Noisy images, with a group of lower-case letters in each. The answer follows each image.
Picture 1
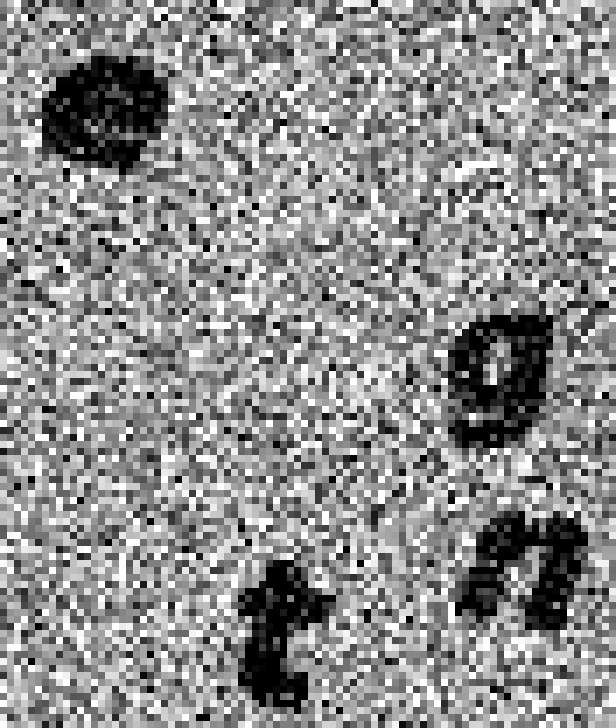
top left: e; middle right: g; bottom middle: t; bottom right: n
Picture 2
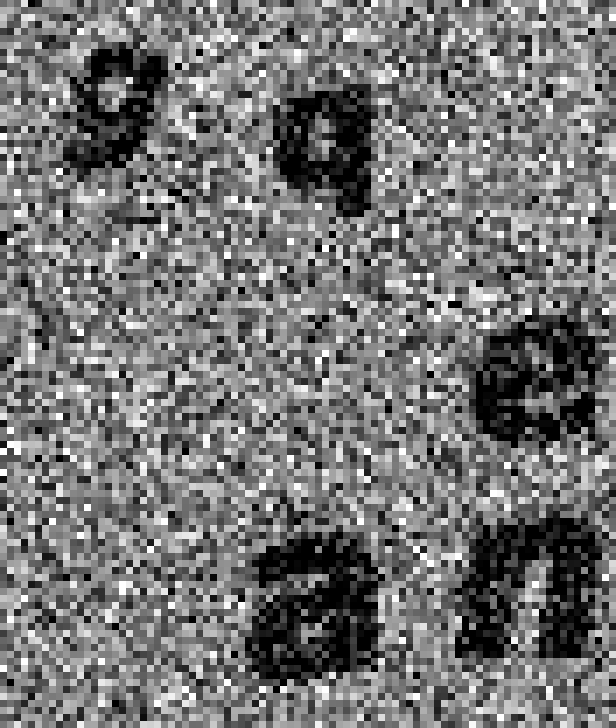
top left: g; top middle: q; middle right: e; bottom middle: a; bottom right: n
